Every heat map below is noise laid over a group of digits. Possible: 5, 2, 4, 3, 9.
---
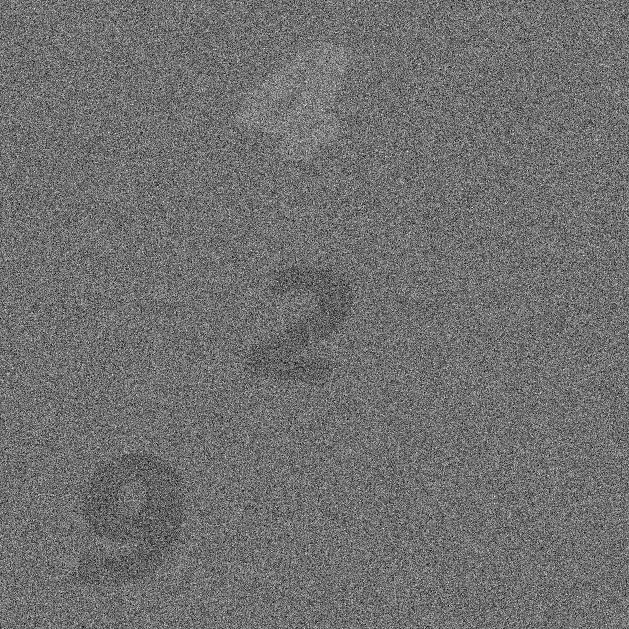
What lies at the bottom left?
9
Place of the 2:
centre
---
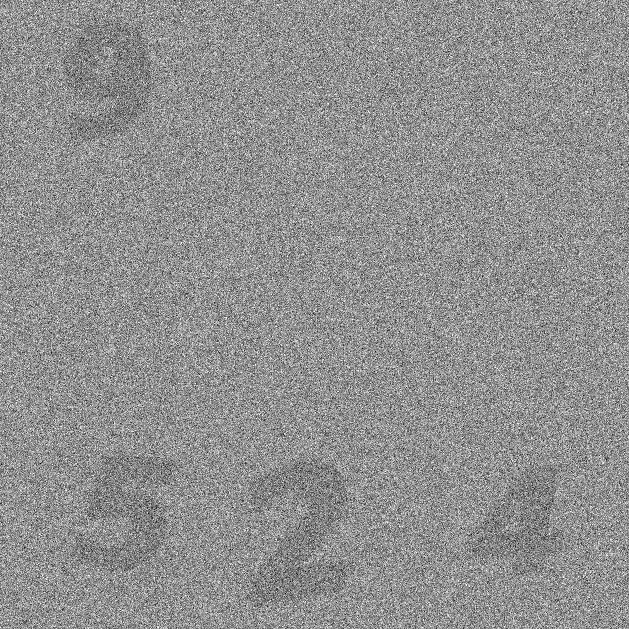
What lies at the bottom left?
5
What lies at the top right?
nothing
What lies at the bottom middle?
2
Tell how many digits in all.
4
